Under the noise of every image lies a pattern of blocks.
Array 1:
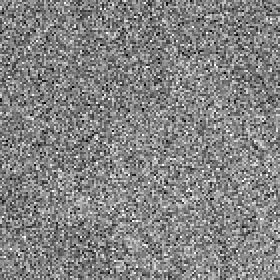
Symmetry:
mirrored about the diagonal from the top left
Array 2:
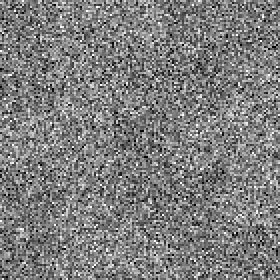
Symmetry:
top and bottom mirror each other
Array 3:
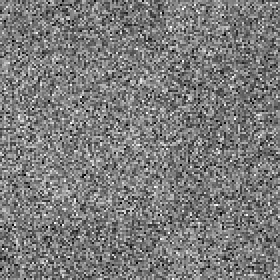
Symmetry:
top and bottom mirror each other
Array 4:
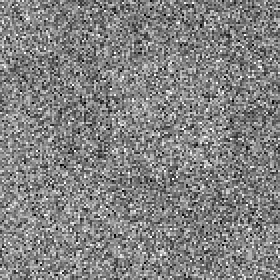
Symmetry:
mirrored about the diagonal from the bottom left
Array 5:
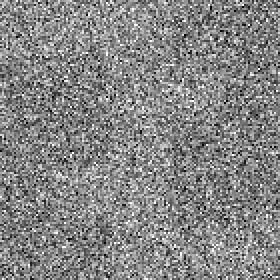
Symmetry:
the same after a half turn
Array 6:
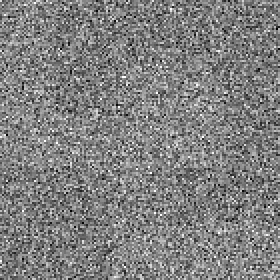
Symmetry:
mirrored about the diagonal from the bottom left
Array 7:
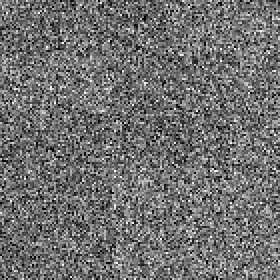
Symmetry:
no symmetry
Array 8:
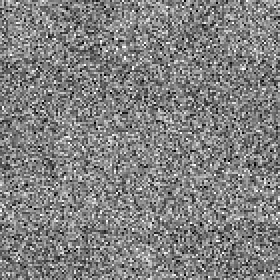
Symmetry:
left and right mirror each other
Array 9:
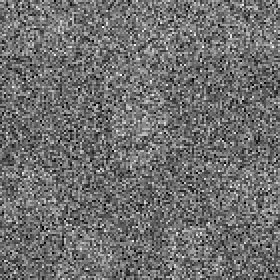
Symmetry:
left and right mirror each other
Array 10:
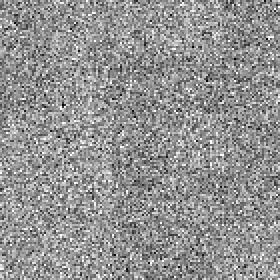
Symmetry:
no symmetry
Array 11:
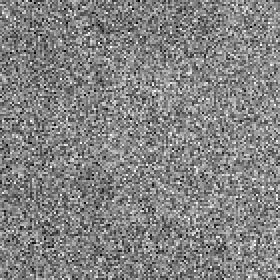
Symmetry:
top and bottom mirror each other
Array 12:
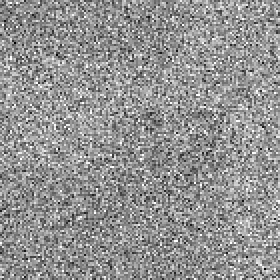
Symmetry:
no symmetry
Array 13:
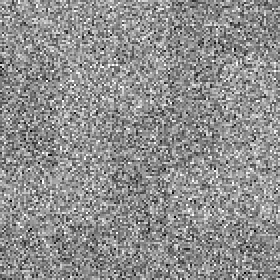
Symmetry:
no symmetry
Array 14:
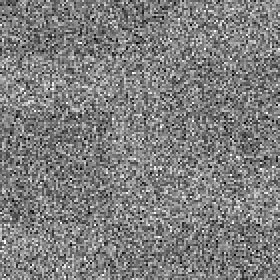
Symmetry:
the same after a half turn
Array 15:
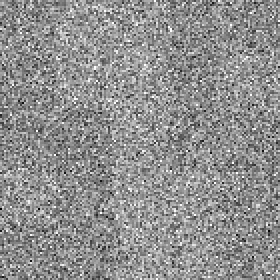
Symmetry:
the same after a half turn
